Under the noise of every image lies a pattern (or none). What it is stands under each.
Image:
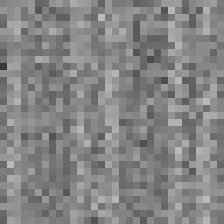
bands of columns
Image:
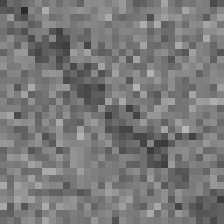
blocks along the diagonal
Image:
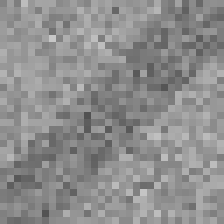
a diagonal band
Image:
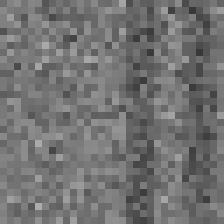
bands of columns
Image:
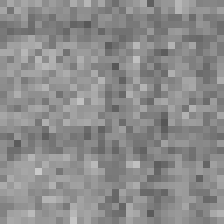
bands of rows crossing bands of columns
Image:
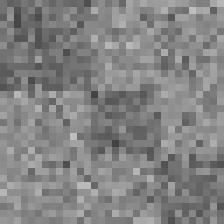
blocks along the diagonal
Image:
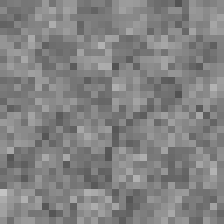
a checkerboard
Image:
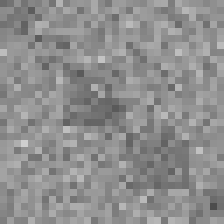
blocks along the diagonal
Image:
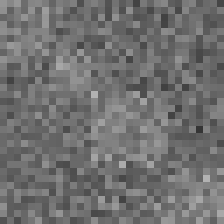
blocks along the diagonal
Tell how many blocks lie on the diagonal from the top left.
4
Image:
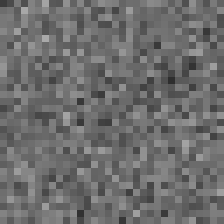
only noise
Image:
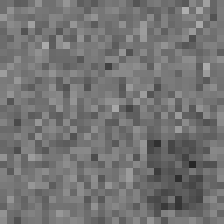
one block
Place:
bottom right
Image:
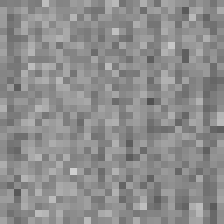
bands of columns
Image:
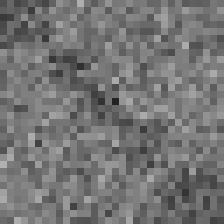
blocks along the diagonal
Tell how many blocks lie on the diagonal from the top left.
5
